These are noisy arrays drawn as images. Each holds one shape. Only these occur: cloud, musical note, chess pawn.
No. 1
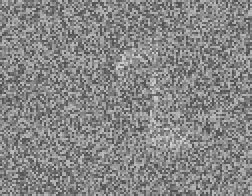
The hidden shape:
musical note
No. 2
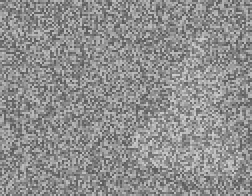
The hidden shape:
chess pawn
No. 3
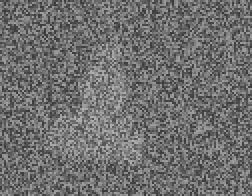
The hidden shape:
chess pawn
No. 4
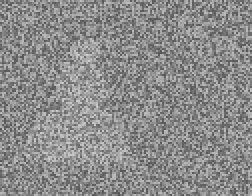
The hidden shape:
chess pawn
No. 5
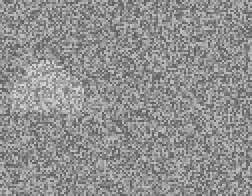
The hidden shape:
cloud
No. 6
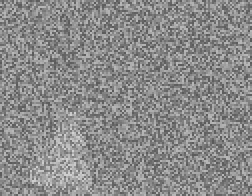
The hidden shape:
chess pawn
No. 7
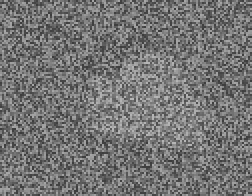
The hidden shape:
cloud
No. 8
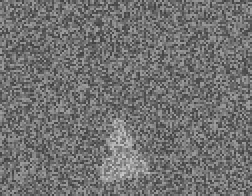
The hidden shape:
chess pawn
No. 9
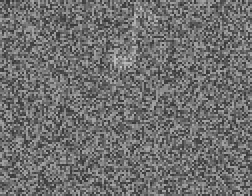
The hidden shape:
musical note
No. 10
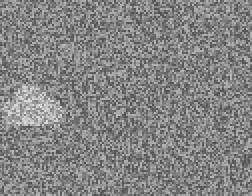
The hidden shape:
cloud
